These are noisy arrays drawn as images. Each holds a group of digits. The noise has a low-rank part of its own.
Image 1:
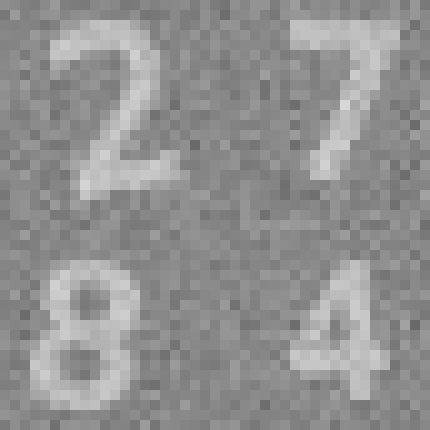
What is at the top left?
2
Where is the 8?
bottom left
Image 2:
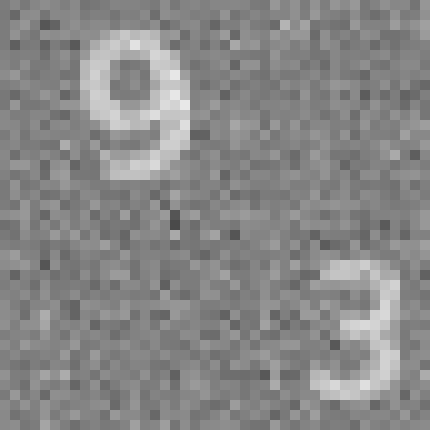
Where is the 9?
top left
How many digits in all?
2
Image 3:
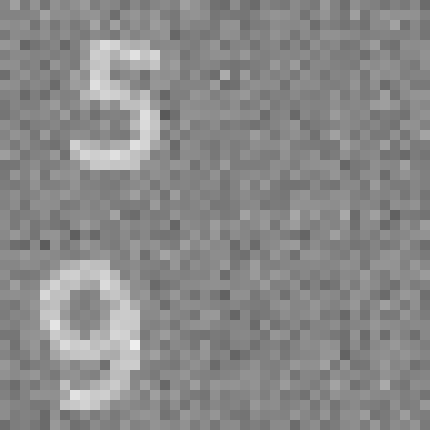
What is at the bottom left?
9
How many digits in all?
2
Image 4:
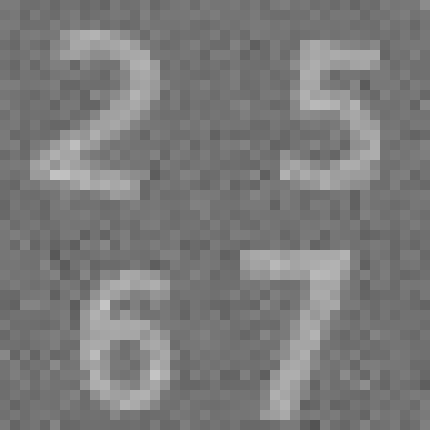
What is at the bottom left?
6
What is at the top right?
5
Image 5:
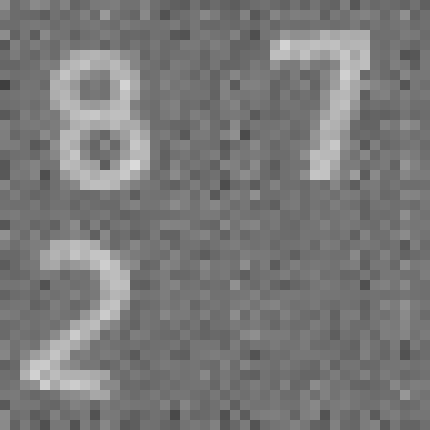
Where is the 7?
top right
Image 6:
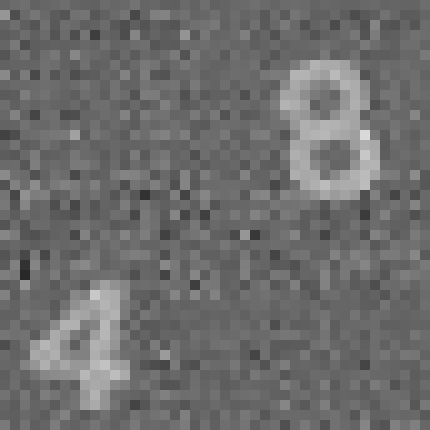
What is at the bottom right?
nothing
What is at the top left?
nothing
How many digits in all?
2
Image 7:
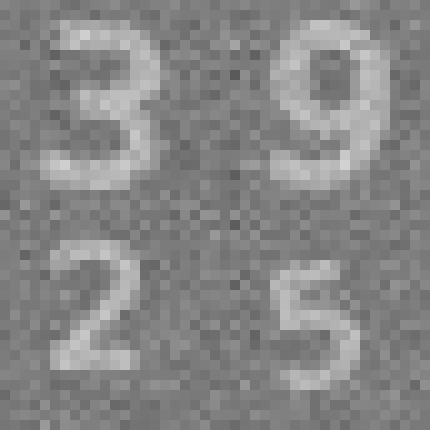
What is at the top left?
3
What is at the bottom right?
5
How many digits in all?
4
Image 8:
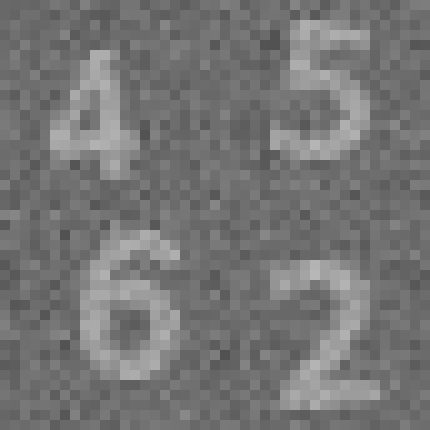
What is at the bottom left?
6
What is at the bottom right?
2
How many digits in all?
4
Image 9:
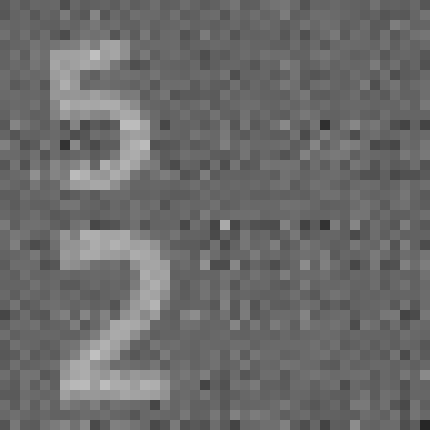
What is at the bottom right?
nothing
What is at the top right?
nothing
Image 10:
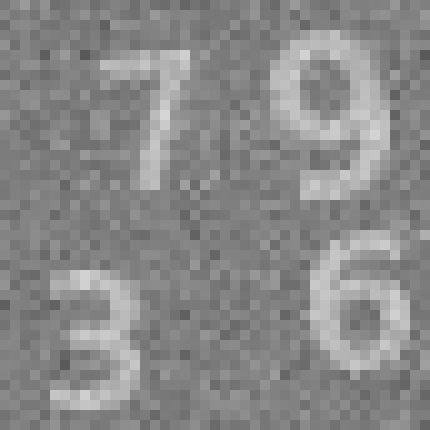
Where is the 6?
bottom right
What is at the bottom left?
3
